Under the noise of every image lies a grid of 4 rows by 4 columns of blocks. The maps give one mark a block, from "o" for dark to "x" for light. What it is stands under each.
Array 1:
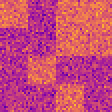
x o x x
o o x x
o x o o
o o x o
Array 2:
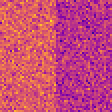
x x o o
x x o o
x x o o
x x o o
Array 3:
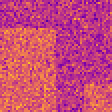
o o o o
x x o o
x x o o
x x o x
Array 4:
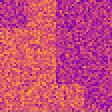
o x o o
x x o o
x x o o
x x x o
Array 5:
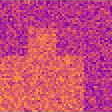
o o o o
o x o o
x x x o
x x x o
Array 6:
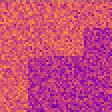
x x x x
x x x o
x o o o
x o o o
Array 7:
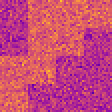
o x x x
o x x o
x x o o
x o o o
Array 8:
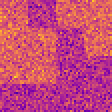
x o x x
x x o x
x x o o
o o o o
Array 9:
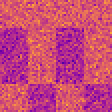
x x x x
o x o x
o x o x
x o x o
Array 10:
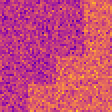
o o o x
o o o x
o o x x
o x x x
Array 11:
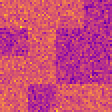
x x x o
o x o o
x x o o
x o x x
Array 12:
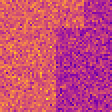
x x x o
x x o o
x x o o
x x o o
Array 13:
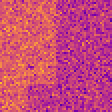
x x o o
x x o o
x x o o
x o o o
